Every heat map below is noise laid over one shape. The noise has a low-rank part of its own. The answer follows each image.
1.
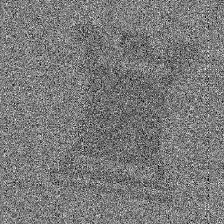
dark chess rook
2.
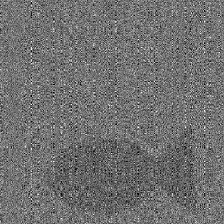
dark fish
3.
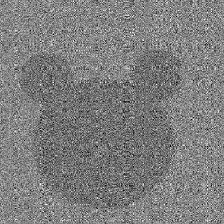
dark bear's head
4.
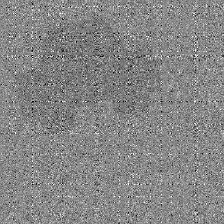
dark car
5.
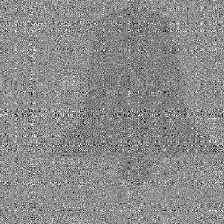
dark bell
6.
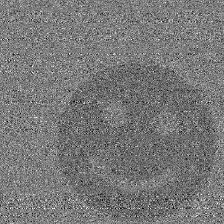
dark smiling face
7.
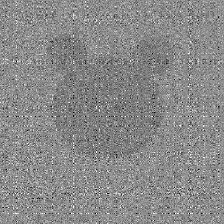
dark bear's head
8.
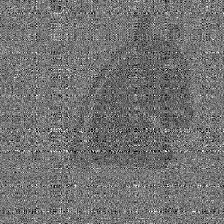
dark chess knight
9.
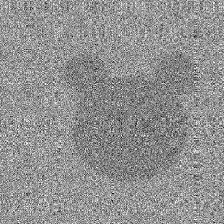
dark bear's head
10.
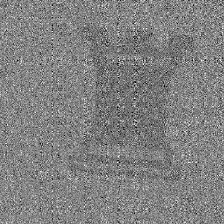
dark chess rook
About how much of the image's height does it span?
two thirds
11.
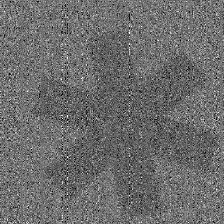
dark asterisk
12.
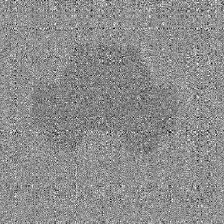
dark car
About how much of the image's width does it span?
two thirds
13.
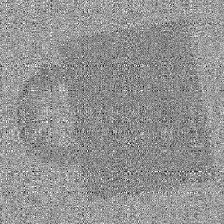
dark cup
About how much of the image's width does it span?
nearly all
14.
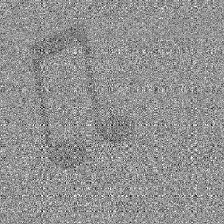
dark pair of musical notes
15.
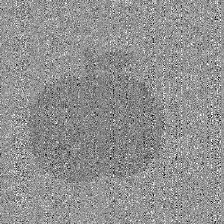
dark apple
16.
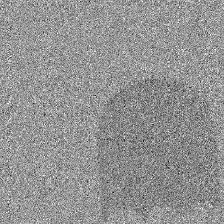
dark ghost
